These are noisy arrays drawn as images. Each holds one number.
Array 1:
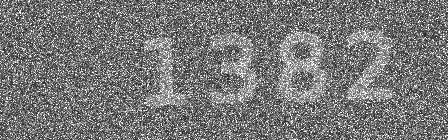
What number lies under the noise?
1382
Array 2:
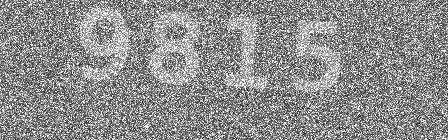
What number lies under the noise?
9815
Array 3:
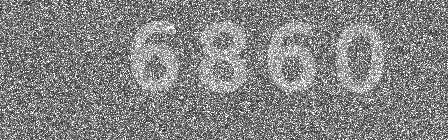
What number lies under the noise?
6860
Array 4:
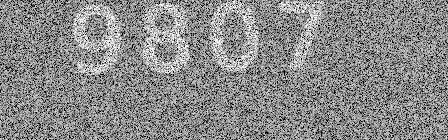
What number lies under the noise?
9807
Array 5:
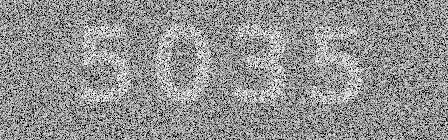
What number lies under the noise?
5035
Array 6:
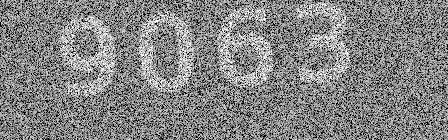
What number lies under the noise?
9063
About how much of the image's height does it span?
two thirds
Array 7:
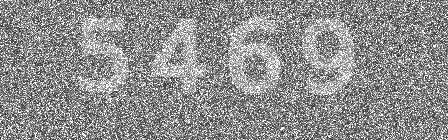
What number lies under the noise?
5469
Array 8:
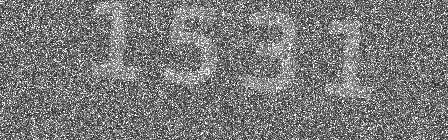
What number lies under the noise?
1531
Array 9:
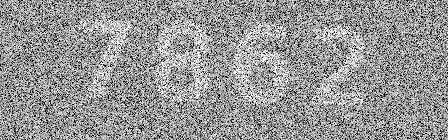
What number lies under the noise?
7862
